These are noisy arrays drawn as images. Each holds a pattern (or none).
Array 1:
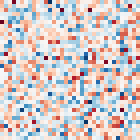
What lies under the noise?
only noise
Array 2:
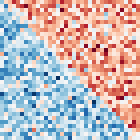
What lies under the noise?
a sharp edge
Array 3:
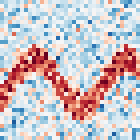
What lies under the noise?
a wavy band
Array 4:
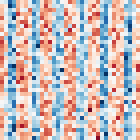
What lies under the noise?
vertical stripes
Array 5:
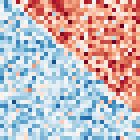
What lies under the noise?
a sharp edge
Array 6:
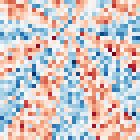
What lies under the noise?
spokes from one point
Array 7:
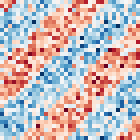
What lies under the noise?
diagonal stripes
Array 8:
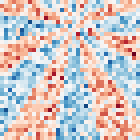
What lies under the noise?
spokes from one point
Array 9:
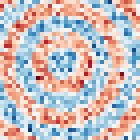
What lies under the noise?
rings round one point
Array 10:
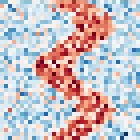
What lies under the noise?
a wavy band
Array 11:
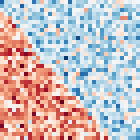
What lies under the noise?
a sharp edge
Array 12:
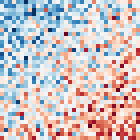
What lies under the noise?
a smooth slope
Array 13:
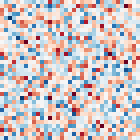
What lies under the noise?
only noise
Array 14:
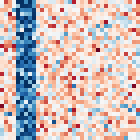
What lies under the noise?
one vertical stripe
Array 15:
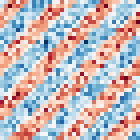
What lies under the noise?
diagonal stripes
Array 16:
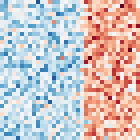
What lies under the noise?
a sharp edge
